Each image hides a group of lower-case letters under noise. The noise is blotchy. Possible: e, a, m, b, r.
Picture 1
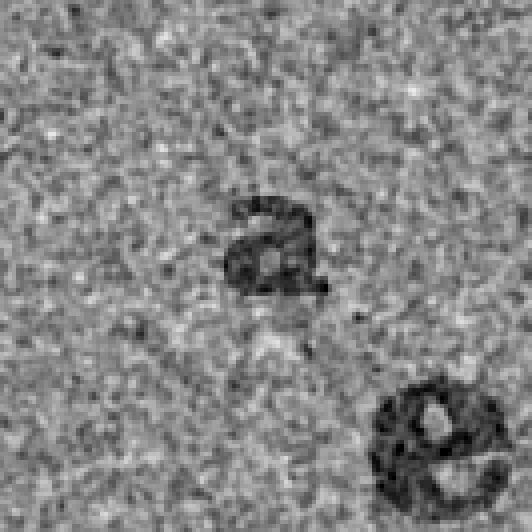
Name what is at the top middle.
nothing
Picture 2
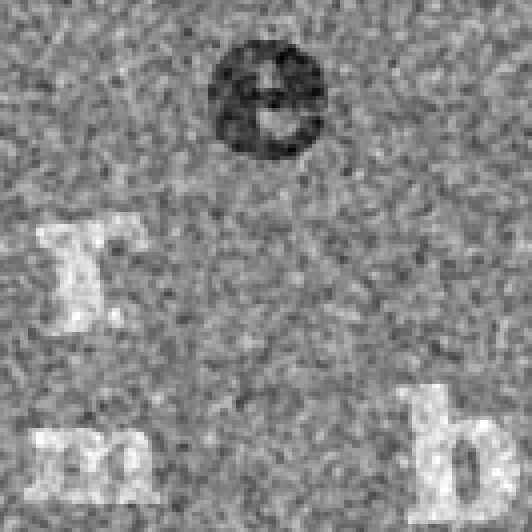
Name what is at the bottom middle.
nothing
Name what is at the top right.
nothing
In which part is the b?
bottom right
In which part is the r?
middle left
